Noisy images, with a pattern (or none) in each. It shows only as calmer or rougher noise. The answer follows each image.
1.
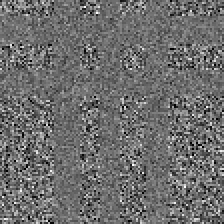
bands of rows crossing bands of columns
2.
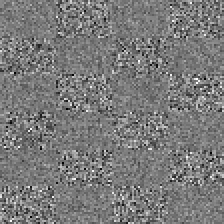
a checkerboard
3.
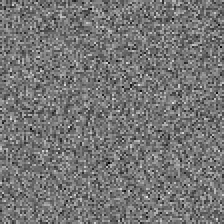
only noise
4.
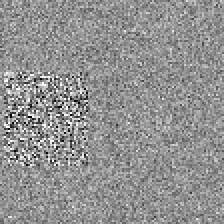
one block
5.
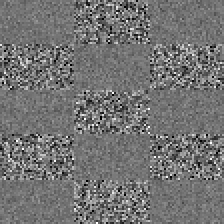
a checkerboard
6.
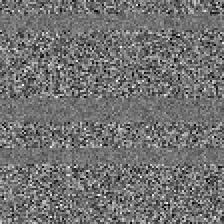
bands of rows
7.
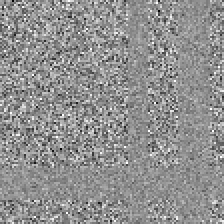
bands of rows crossing bands of columns
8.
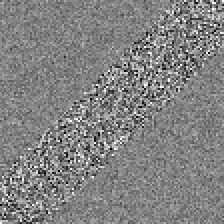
a diagonal band
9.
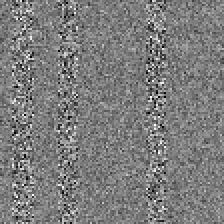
bands of columns
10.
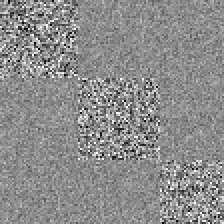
blocks along the diagonal
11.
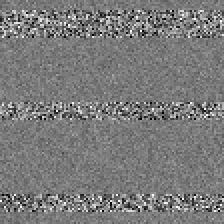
bands of rows
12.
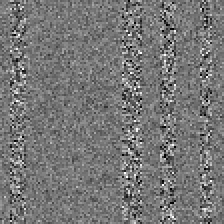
bands of columns
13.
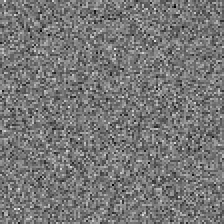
only noise
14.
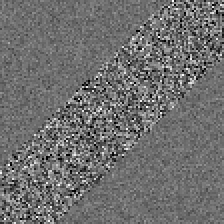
a diagonal band
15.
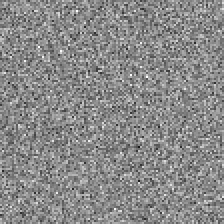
only noise
